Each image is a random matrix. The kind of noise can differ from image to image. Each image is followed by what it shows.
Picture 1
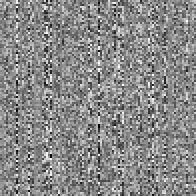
columns of uneven size
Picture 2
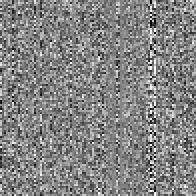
columns of uneven size
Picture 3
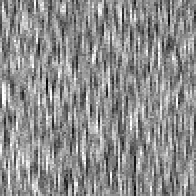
streaked along the columns
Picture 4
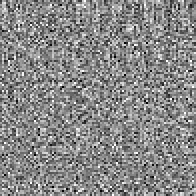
low rank plus noise
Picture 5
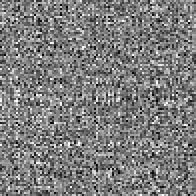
low rank plus noise
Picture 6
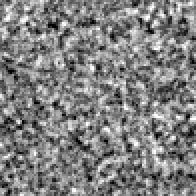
blotchy
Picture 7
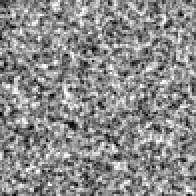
blotchy
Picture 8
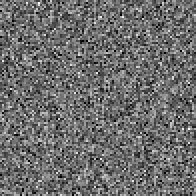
independent entries
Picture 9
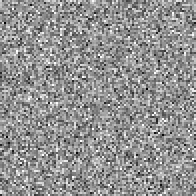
independent entries
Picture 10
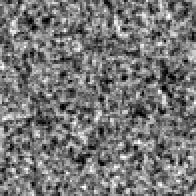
blotchy
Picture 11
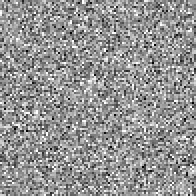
independent entries
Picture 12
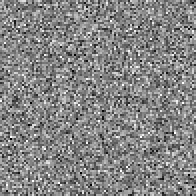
independent entries
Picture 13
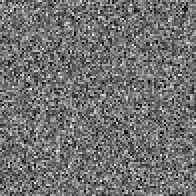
independent entries
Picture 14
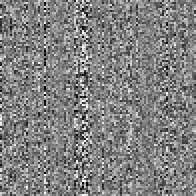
columns of uneven size
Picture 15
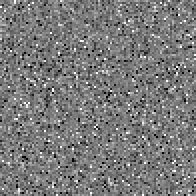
heavy tails
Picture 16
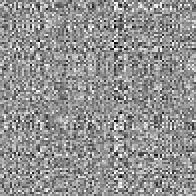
low rank plus noise
